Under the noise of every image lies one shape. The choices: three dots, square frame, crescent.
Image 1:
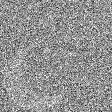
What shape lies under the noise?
crescent
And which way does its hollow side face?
up and right
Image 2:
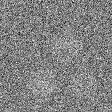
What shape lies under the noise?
three dots
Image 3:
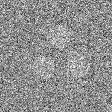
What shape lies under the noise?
three dots
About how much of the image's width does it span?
half
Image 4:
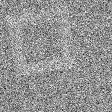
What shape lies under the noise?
square frame
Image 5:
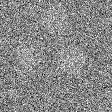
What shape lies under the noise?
three dots
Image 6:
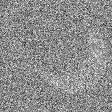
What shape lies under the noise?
crescent
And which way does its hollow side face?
up and left
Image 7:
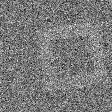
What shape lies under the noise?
square frame
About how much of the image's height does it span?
two thirds
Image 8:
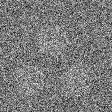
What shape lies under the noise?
three dots
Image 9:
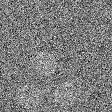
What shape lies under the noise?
three dots
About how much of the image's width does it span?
half
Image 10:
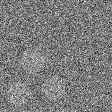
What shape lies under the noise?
three dots
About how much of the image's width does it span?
half
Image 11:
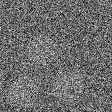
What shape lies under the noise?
three dots
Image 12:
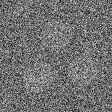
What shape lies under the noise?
three dots
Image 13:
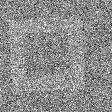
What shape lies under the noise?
square frame
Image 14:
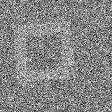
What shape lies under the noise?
square frame
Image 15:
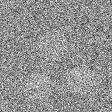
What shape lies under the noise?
three dots
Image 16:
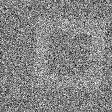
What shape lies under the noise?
square frame
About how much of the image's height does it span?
two thirds
